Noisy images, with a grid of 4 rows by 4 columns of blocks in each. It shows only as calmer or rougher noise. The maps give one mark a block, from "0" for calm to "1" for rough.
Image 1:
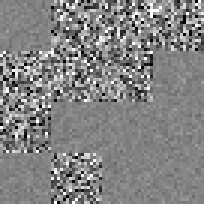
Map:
0111
1110
1000
0100
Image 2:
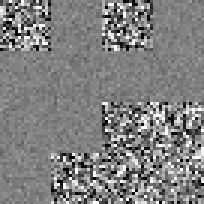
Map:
1010
0000
0011
0111
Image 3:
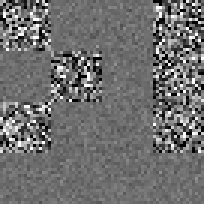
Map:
1001
0101
1001
0000
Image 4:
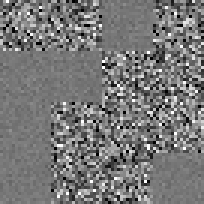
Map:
1101
0011
0111
0110
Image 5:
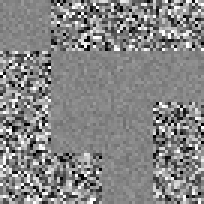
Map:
0111
1000
1001
1101
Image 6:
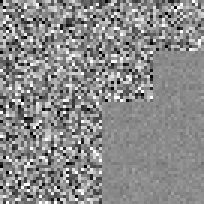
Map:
1111
1110
1100
1100
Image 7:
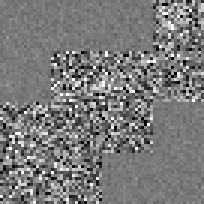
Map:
0001
0111
1110
1100
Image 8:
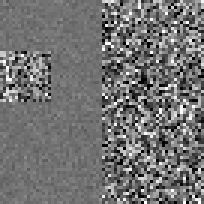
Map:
0011
1011
0011
0011
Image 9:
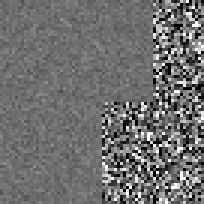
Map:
0001
0001
0011
0011
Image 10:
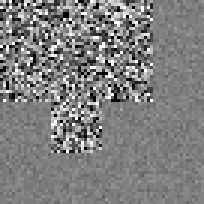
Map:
1110
1110
0100
0000
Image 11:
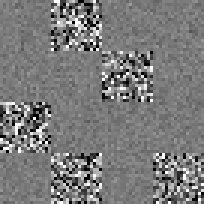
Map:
0100
0010
1000
0101
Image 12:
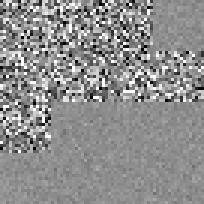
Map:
1110
1111
1000
0000
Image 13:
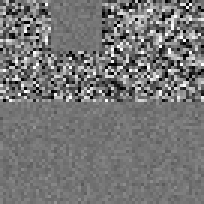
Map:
1011
1111
0000
0000
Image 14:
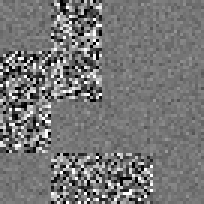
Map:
0100
1100
1000
0110
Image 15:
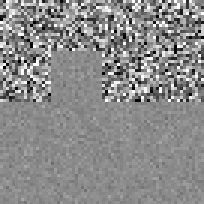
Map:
1111
1011
0000
0000
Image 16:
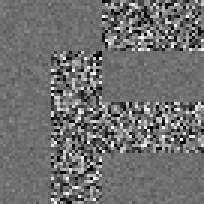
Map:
0011
0100
0111
0100
